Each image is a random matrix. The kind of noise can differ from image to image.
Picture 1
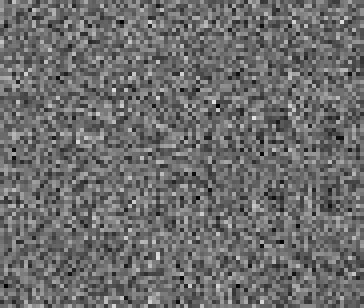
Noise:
low rank plus noise
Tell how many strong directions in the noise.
three or four
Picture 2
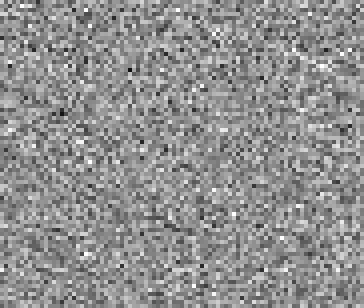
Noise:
low rank plus noise
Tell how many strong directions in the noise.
five to eight
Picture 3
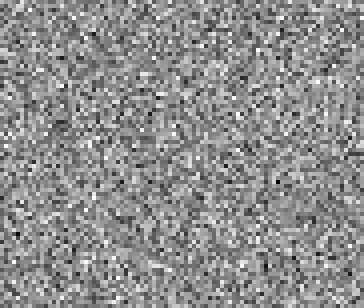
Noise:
independent entries
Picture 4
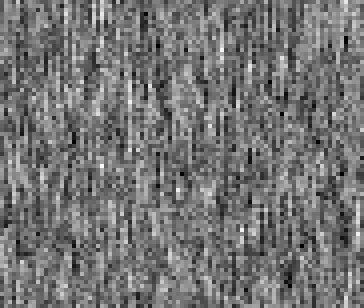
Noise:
streaked along the columns
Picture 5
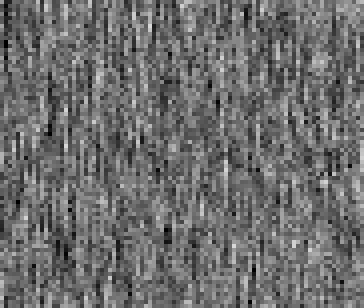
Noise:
streaked along the columns
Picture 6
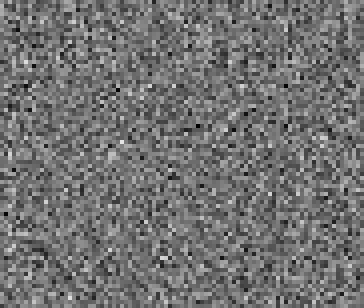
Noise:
low rank plus noise
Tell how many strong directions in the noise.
five to eight
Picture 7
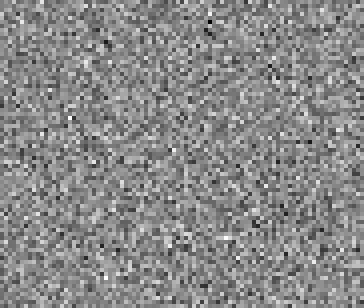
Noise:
independent entries
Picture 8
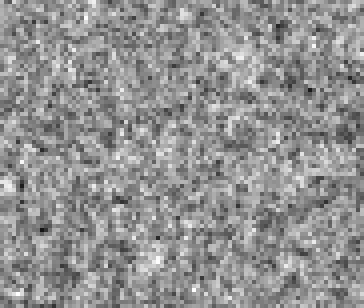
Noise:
blotchy
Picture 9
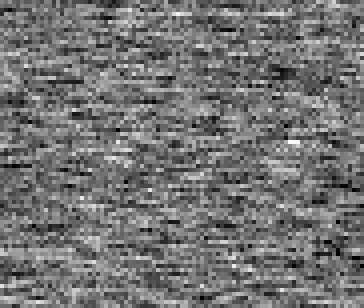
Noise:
streaked along the rows
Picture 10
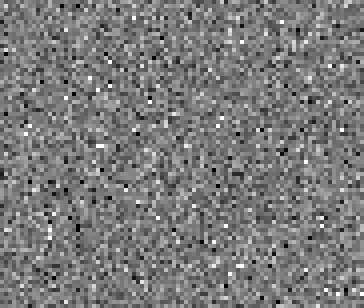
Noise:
heavy tails
